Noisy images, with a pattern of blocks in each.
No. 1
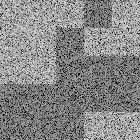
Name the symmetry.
no symmetry
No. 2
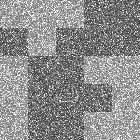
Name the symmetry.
no symmetry
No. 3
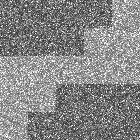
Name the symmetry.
the same after a half turn
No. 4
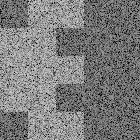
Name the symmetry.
top and bottom mirror each other
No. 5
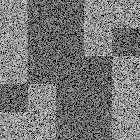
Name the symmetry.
the same after a half turn
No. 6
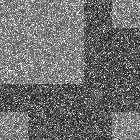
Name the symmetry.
mirrored about the diagonal from the top left
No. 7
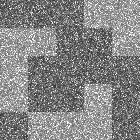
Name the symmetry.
mirrored about the diagonal from the bottom left
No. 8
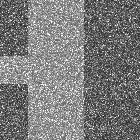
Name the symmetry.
top and bottom mirror each other
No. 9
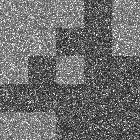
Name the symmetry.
mirrored about the diagonal from the top left
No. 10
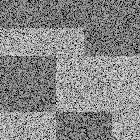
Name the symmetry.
no symmetry
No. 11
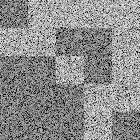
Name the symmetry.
mirrored about the diagonal from the bottom left
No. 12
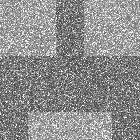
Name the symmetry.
left and right mirror each other
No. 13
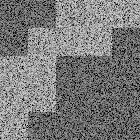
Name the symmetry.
mirrored about the diagonal from the top left
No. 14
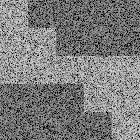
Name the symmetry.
the same after a half turn
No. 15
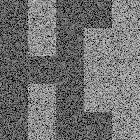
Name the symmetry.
top and bottom mirror each other
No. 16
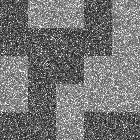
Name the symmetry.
no symmetry
